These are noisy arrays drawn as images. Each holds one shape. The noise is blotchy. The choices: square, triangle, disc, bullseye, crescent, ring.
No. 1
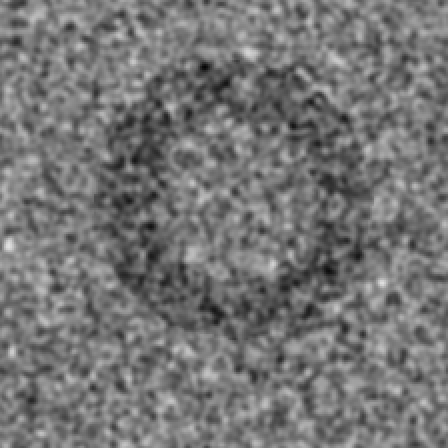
ring
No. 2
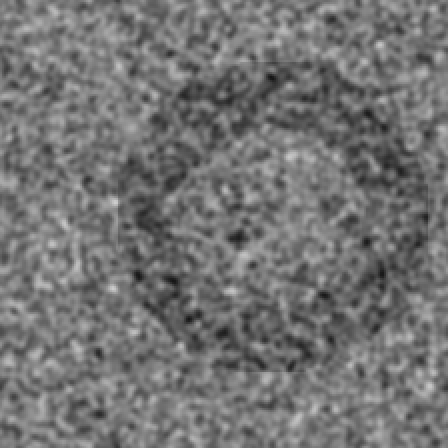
ring
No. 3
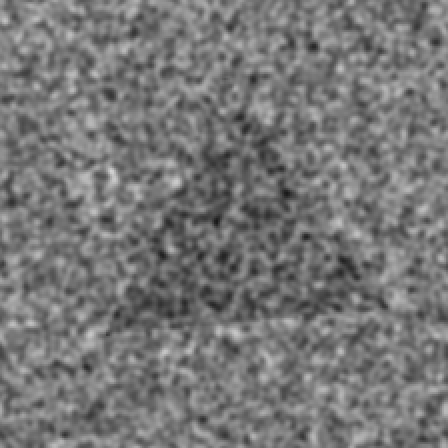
triangle
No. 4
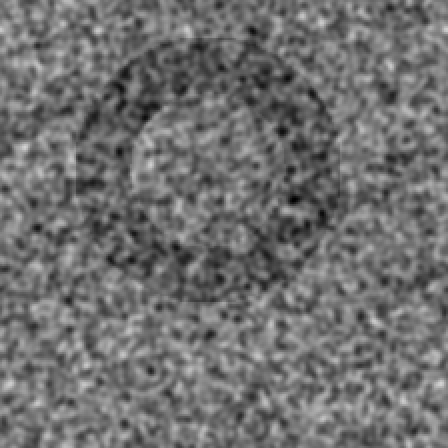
ring
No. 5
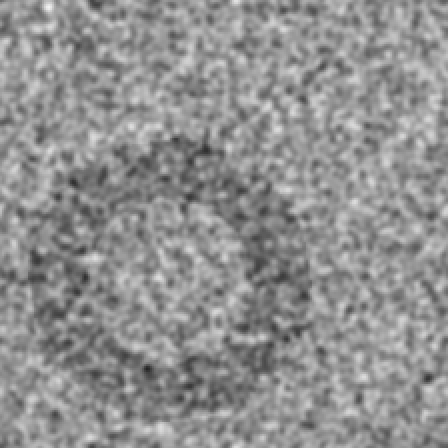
ring
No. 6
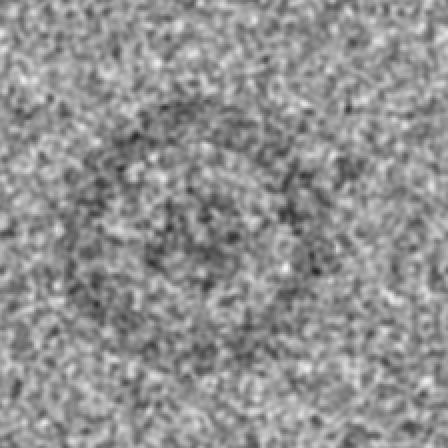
bullseye
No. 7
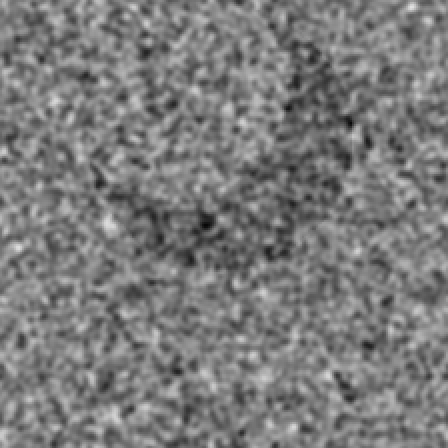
crescent
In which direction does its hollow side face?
up and left
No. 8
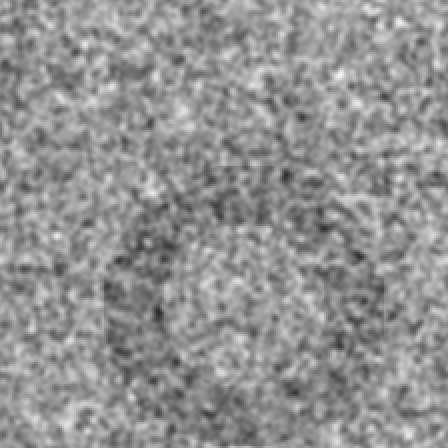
ring
